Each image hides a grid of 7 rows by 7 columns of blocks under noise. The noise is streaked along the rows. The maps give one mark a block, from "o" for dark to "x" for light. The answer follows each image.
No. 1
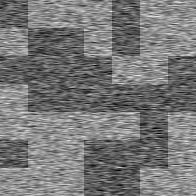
o x x x o x x
x o o x o x x
o o o o x x o
x o o o o o o
x x x x x o x
o x x o o o x
x x x o o x x
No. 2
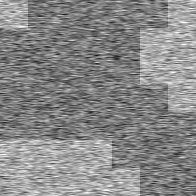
x o o o o o x
o o o o o x x
o o o o o x x
o o o o o o x
o o o o o o o
x x x x o o o
x x x x x o o
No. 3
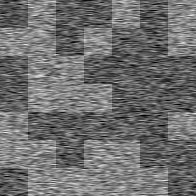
o x o o x o x
x x o x o o x
o x x o o o o
o x x x o o o
x o o o o o x
x x o x x o o
o x x x x x o
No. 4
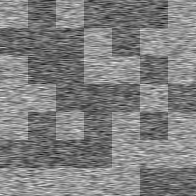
x o x o o o x
o o o x o x x
x o o x x o x
x x o o o x o
x o x o x o x
o o o o x x x
x x x x x o o
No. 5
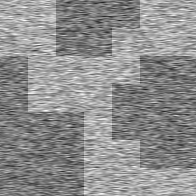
x x o o o x x
x x o o x x x
o x x x x o o
o x x x o o o
o o o x o o o
o o o x x o o
o o o x x x x
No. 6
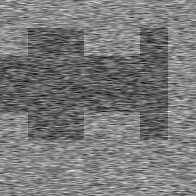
x x x x x x x
x o o x x o x
o o o o o o x
o o o o o o x
x o o x x o x
x x x x x x x
x x x x x x x
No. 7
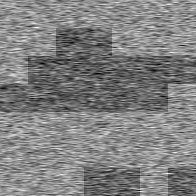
x x x x x x x
x x o o x x x
x o o o o o o
o o o o o o x
x x x x x x x
x x x x x x x
x x x o o x o
